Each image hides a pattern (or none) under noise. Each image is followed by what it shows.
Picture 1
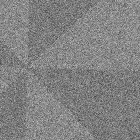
spokes from one point
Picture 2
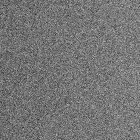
a smooth slope
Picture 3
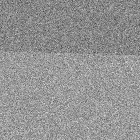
a sharp edge
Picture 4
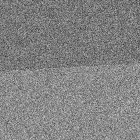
a sharp edge
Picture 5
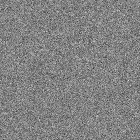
only noise
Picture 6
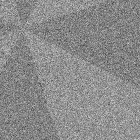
spokes from one point
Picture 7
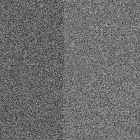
a sharp edge
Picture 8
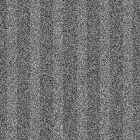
vertical stripes
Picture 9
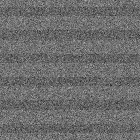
horizontal stripes
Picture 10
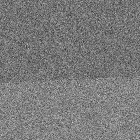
a sharp edge
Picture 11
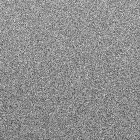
a smooth slope
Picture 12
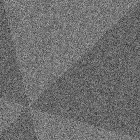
spokes from one point
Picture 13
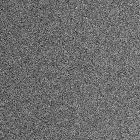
a smooth slope
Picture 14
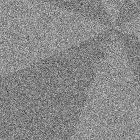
spokes from one point
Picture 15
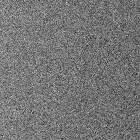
a smooth slope
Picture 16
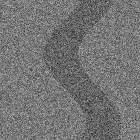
a wavy band
